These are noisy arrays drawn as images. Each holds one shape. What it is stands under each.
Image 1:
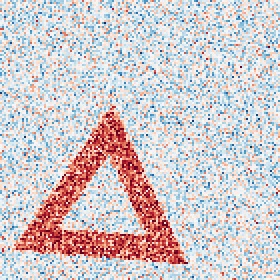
triangle frame
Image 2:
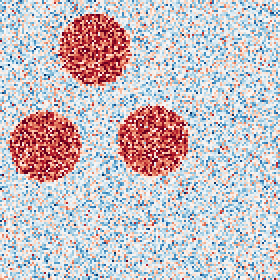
three dots
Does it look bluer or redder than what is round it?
redder
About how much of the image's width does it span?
two thirds
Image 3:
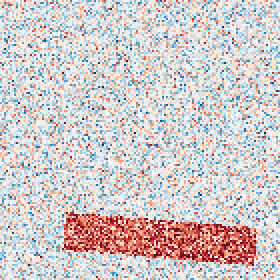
bar
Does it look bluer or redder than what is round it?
redder
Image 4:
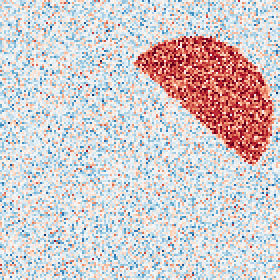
half disc
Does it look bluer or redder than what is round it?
redder
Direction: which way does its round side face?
up and right
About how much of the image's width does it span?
half
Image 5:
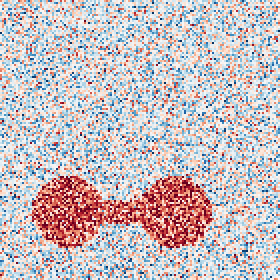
dumbbell
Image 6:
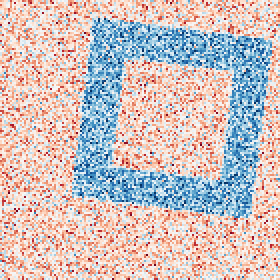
square frame
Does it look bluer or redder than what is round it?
bluer
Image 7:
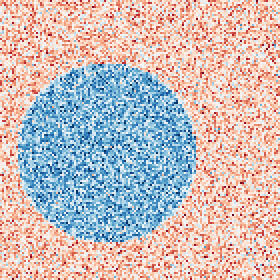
disc
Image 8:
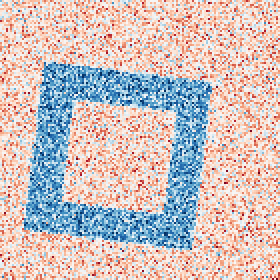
square frame
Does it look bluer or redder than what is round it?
bluer
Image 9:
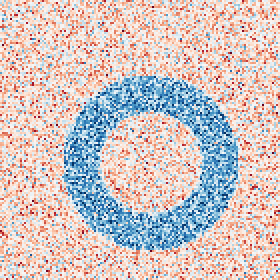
ring
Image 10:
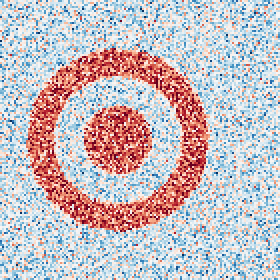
bullseye
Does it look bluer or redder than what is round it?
redder
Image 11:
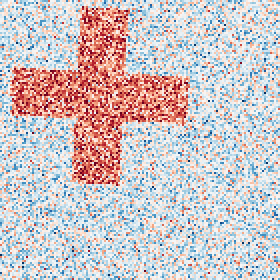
cross
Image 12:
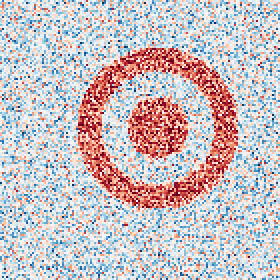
bullseye
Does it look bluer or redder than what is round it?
redder
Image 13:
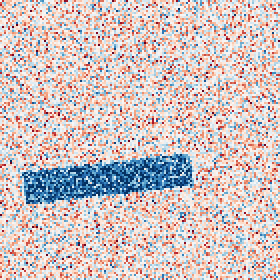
bar
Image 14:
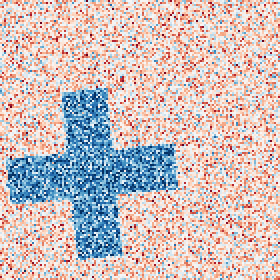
cross
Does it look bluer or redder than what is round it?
bluer
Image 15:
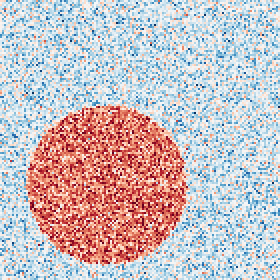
disc
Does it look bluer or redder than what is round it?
redder
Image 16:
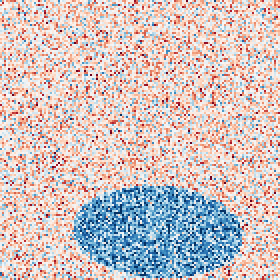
ellipse
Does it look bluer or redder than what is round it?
bluer
